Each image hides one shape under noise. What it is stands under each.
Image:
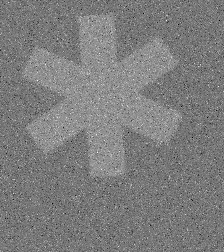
asterisk
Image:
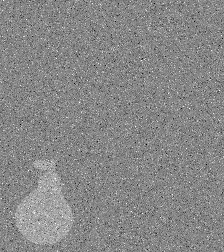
pear
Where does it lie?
bottom left
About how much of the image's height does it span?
a third
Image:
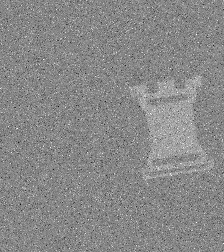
chess rook
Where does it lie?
middle right
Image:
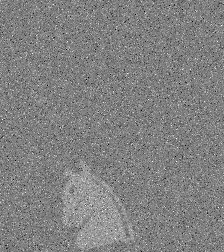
chess knight
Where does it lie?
bottom middle
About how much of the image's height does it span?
a third
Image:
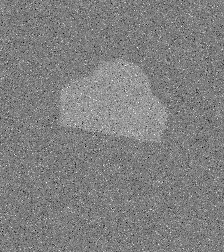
cloud
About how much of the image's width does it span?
half
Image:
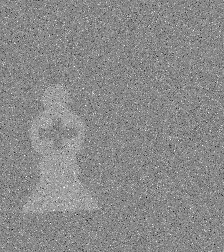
chess bishop
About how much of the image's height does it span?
half
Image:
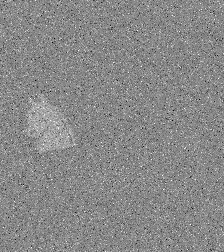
chess knight
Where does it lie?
middle left
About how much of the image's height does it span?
a quarter
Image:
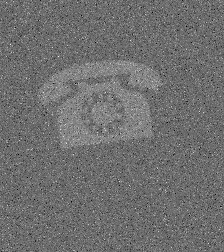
telephone
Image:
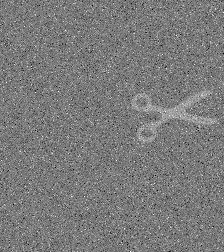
pair of scissors
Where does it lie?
middle right
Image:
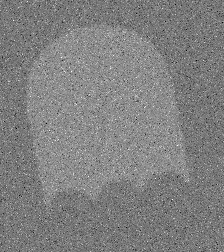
ghost
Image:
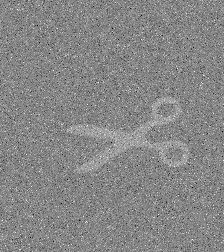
pair of scissors
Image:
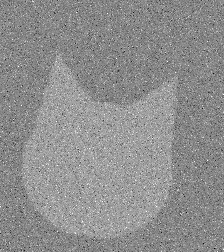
cat's head
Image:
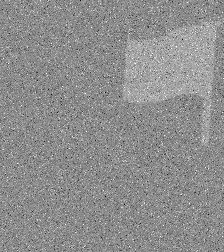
flag
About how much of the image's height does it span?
half
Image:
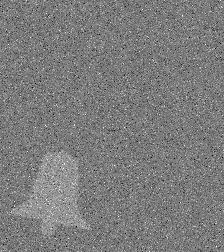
bell
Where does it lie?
bottom left
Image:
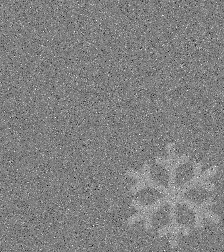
snowflake
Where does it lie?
bottom right
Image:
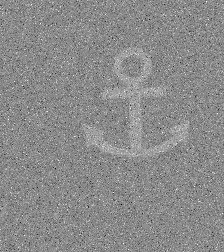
anchor
